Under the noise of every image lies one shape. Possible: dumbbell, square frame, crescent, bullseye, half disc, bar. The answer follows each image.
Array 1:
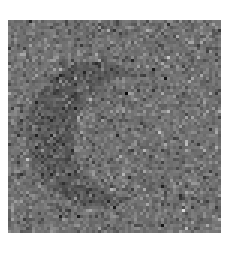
crescent
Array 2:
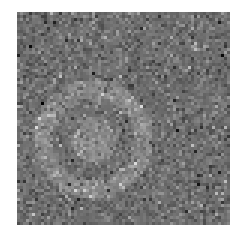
bullseye
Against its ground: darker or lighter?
lighter
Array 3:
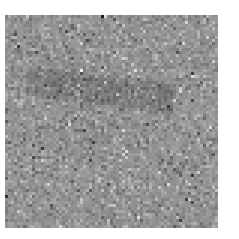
bar
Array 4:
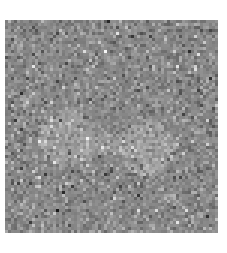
dumbbell
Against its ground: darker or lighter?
lighter
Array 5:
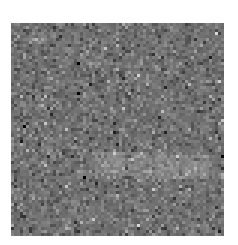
bar
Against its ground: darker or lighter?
lighter
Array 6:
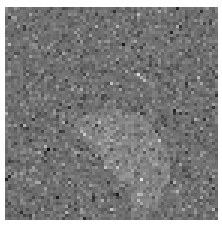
half disc
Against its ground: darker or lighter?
lighter
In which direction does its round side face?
up and right
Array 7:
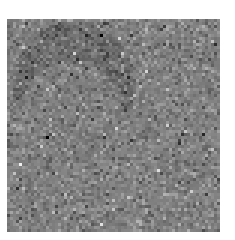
crescent
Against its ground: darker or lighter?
darker
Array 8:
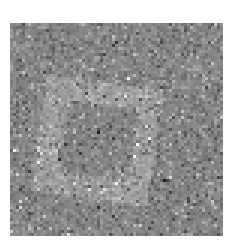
square frame
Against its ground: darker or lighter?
lighter
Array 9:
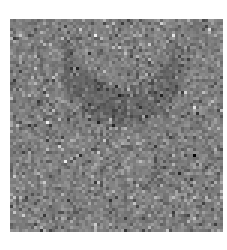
crescent
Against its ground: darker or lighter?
darker
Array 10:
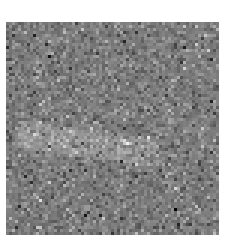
bar
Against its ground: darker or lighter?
lighter
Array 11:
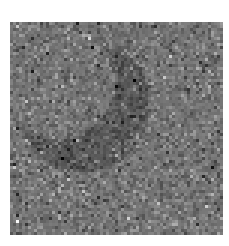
crescent
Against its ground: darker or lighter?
darker
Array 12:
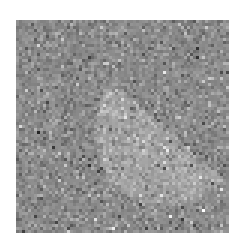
half disc
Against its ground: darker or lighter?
lighter
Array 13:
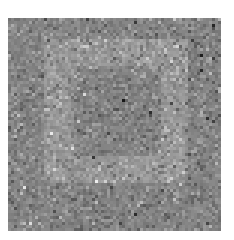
square frame
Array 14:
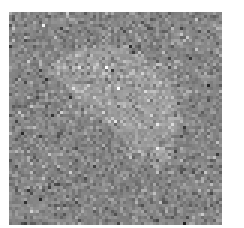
half disc
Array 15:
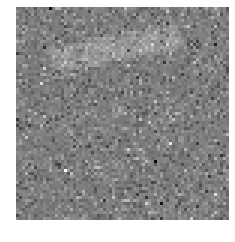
bar
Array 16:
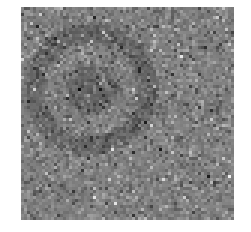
bullseye
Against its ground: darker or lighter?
darker
